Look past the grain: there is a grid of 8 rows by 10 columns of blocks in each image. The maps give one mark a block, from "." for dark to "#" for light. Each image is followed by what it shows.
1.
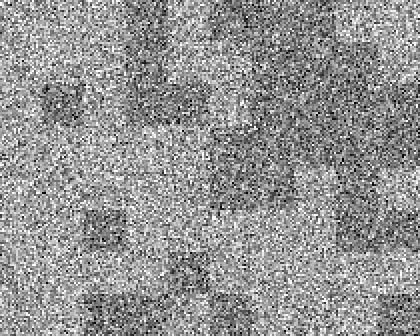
# # # . # . . . # #
# # # . # # . . . #
# . # . . # . . . .
# # # # # . . . . .
# # # # # . . # . #
# # . # # # # # . .
# # # # . # # # # #
# # . . # . # # # .
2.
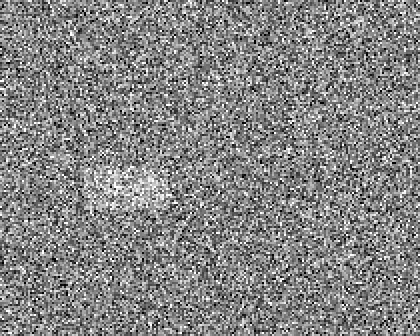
. . . . . . . . . .
. . . . . . . . . .
. . . . . . . . . .
. . . . . . . . . .
. . # # . . . . . .
. . . . . . . . . .
. . . . . . . . . .
. . . . . . . . . .
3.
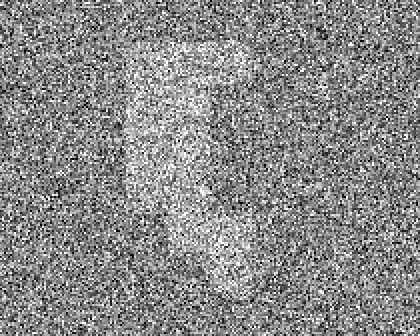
. . . . . . . . . .
. . . # # # . . . .
. . . # # . . . . .
. . . # # . . . . .
. . . # # . . . . .
. . . . # # . . . .
. . . . . # . . . .
. . . . . . . . . .
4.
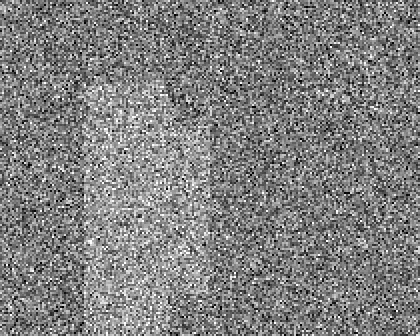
. . . . . . . . . .
. . . . . . . . . .
. . # # . . . . . .
. . # # # . . . . .
. . # # # . . . . .
. . # # # . . . . .
. . # # # . . . . .
. . # # . . . . . .
